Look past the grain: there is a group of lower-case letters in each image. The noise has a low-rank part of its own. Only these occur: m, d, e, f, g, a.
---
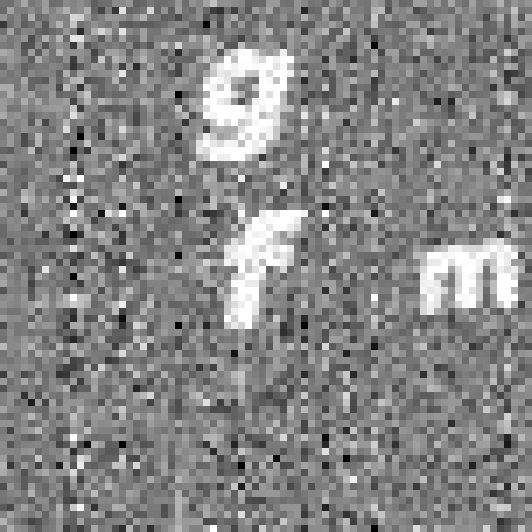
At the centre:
f
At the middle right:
m
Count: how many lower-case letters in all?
3
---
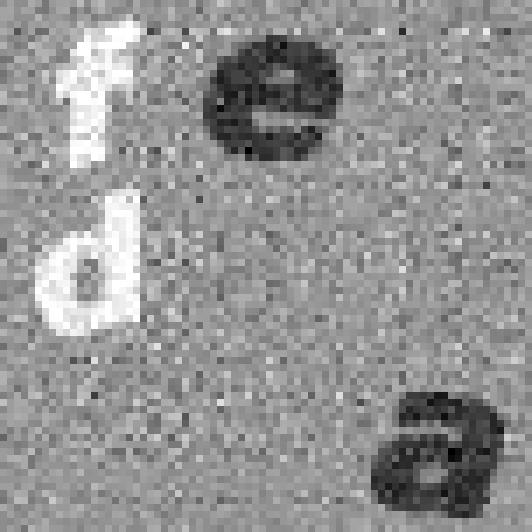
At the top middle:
e
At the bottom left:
nothing
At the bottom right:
a
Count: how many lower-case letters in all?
4
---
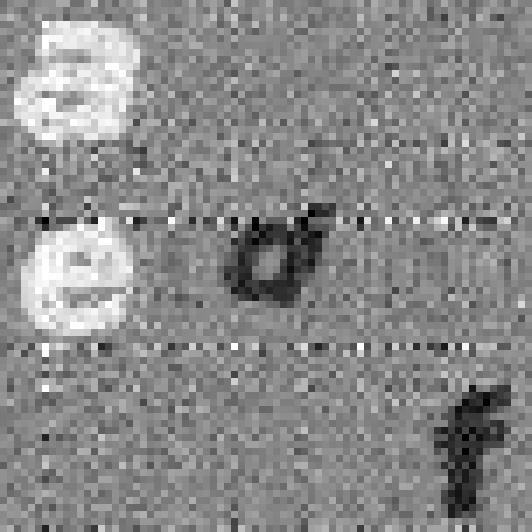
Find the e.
middle left
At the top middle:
nothing
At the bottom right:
f
